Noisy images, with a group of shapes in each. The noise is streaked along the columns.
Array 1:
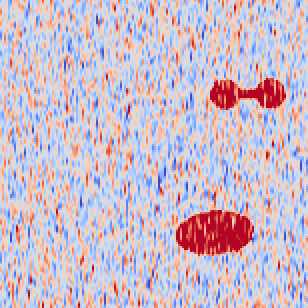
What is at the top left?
nothing
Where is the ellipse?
bottom right
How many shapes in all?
2
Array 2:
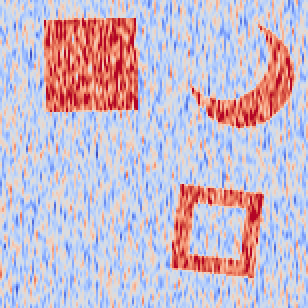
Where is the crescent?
top right
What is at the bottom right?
square frame
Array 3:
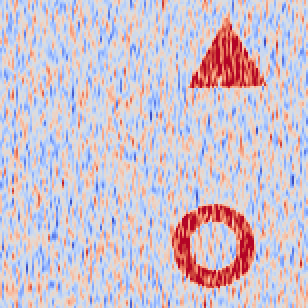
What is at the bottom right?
ring
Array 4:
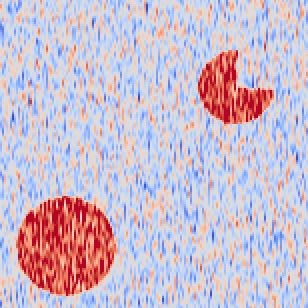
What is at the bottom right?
nothing
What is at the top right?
disc with a wedge cut out
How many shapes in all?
2
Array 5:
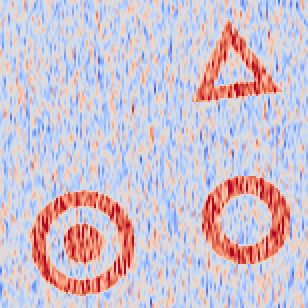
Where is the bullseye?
bottom left
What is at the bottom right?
ring
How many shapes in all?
3
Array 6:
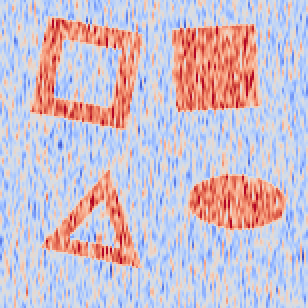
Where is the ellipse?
bottom right
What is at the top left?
square frame
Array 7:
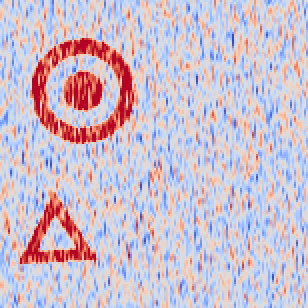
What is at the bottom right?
nothing
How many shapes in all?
2
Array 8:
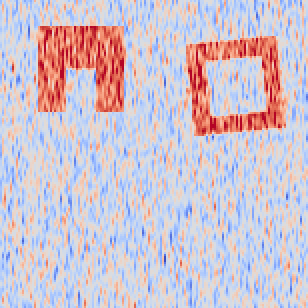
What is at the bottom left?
nothing
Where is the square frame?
top right
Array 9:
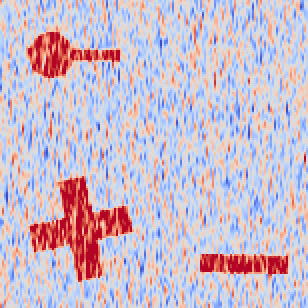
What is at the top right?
nothing
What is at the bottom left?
cross
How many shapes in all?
3
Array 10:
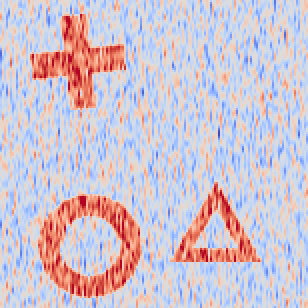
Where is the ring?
bottom left
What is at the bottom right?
triangle frame
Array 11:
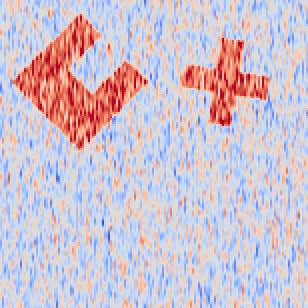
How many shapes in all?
2
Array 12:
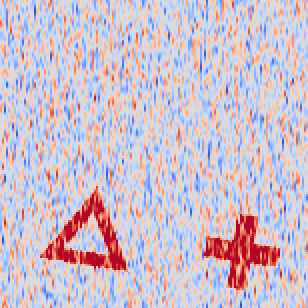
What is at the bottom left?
triangle frame
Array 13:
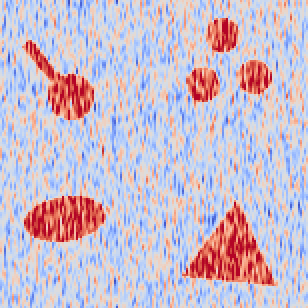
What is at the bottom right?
triangle
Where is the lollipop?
top left
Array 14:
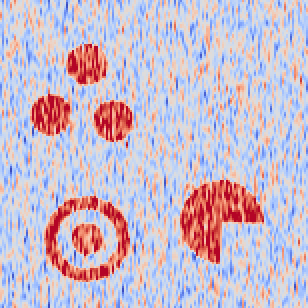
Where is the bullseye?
bottom left
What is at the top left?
three dots
